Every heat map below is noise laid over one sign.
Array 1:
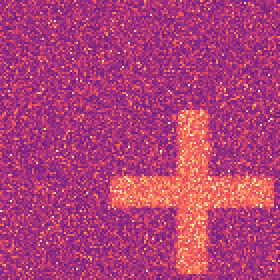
plus sign
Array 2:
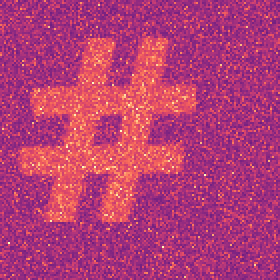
hash sign
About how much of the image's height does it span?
two thirds
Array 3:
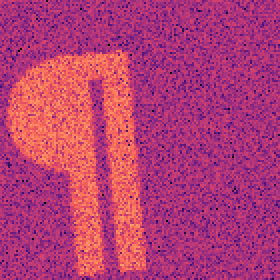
pilcrow
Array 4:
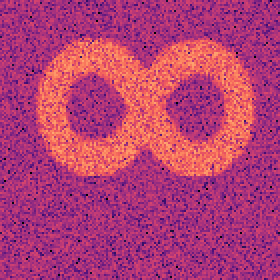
infinity sign
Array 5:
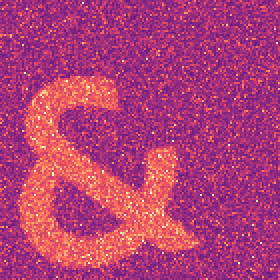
ampersand
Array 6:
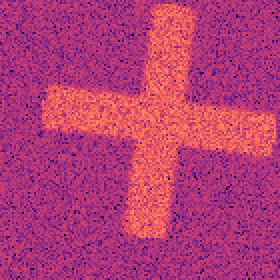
plus sign
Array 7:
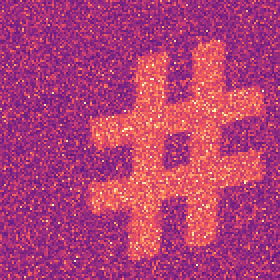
hash sign
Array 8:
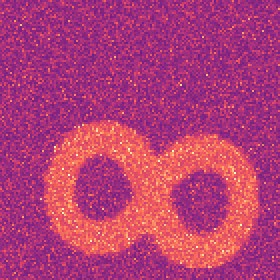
infinity sign
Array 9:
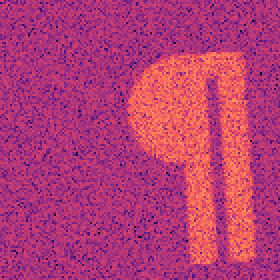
pilcrow
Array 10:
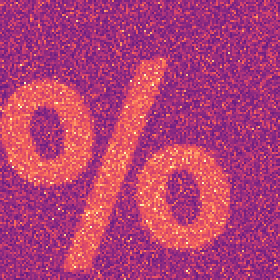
percent sign
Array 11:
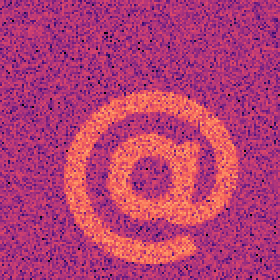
at sign
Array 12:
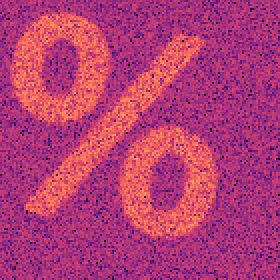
percent sign
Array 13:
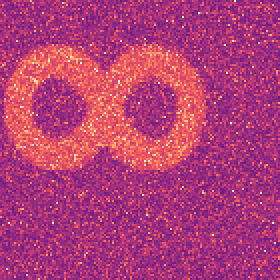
infinity sign
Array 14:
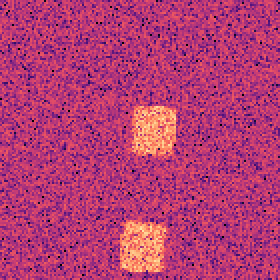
colon
